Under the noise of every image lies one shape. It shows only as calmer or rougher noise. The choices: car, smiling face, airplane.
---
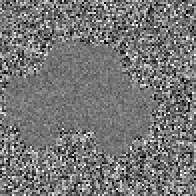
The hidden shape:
car
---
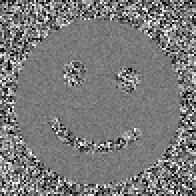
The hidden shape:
smiling face
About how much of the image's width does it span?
nearly all
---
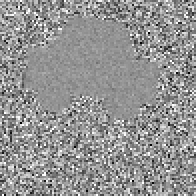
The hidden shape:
car
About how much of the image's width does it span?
two thirds
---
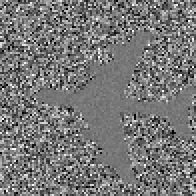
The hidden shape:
airplane
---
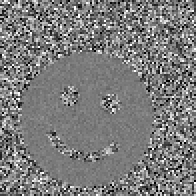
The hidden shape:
smiling face
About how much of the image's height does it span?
two thirds
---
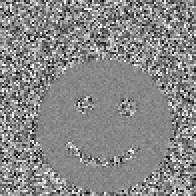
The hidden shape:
smiling face
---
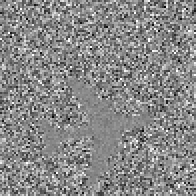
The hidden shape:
airplane
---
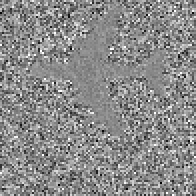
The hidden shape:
airplane
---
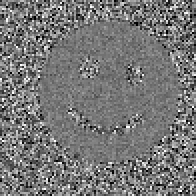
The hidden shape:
smiling face
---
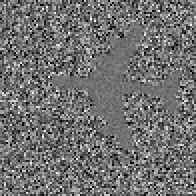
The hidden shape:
airplane
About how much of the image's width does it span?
two thirds
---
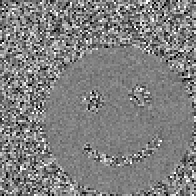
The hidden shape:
smiling face
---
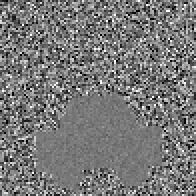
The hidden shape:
car
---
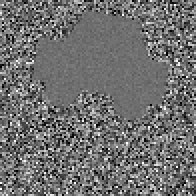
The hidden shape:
car
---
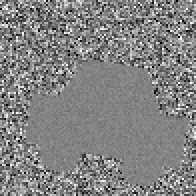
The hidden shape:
car
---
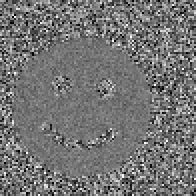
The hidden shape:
smiling face
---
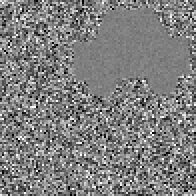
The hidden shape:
car
